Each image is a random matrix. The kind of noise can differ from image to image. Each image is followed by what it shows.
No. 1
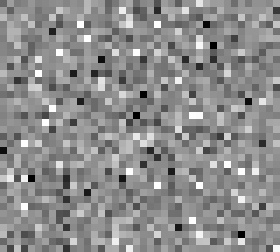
heavy tails
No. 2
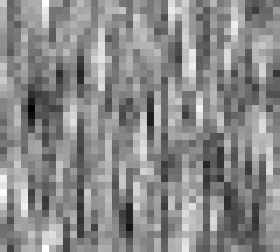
streaked along the columns
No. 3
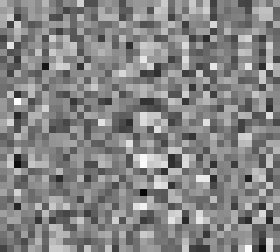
low rank plus noise
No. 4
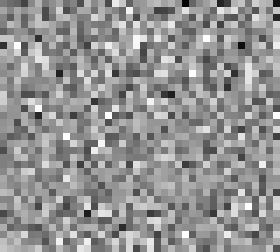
low rank plus noise
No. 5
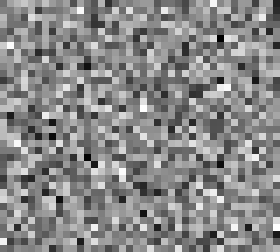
independent entries
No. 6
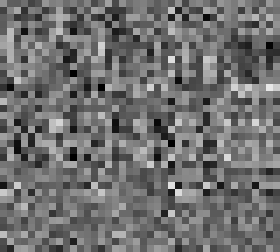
low rank plus noise
